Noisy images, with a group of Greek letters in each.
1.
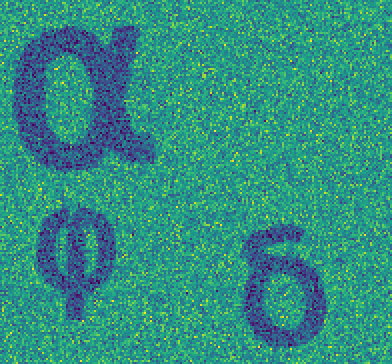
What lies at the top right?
nothing
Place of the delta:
bottom right
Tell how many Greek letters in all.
3
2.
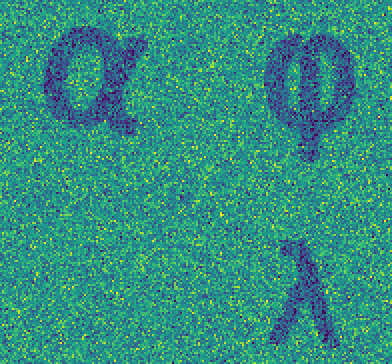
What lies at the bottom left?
nothing
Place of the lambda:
bottom right
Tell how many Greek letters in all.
3
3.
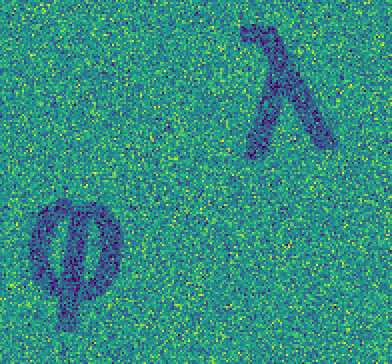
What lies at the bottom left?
phi
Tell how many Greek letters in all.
2
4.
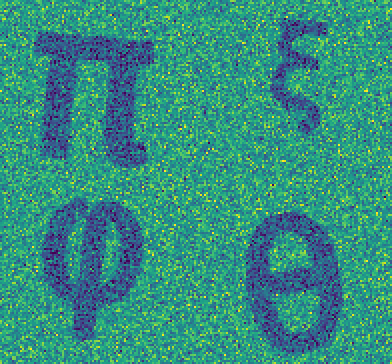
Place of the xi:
top right
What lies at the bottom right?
theta
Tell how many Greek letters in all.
4
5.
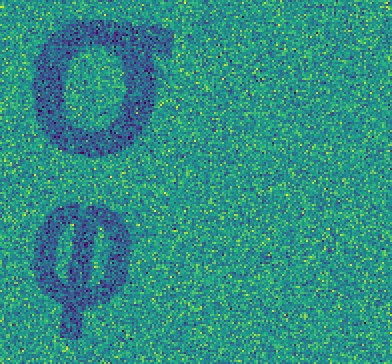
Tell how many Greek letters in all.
2
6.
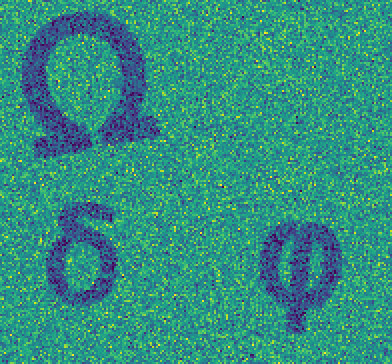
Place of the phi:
bottom right
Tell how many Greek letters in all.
3
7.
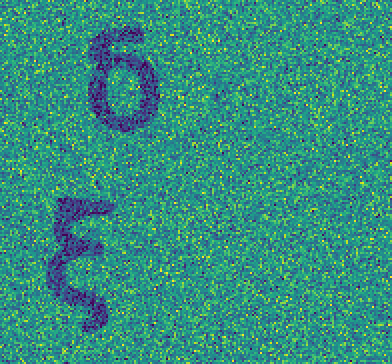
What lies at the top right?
nothing
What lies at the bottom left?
xi
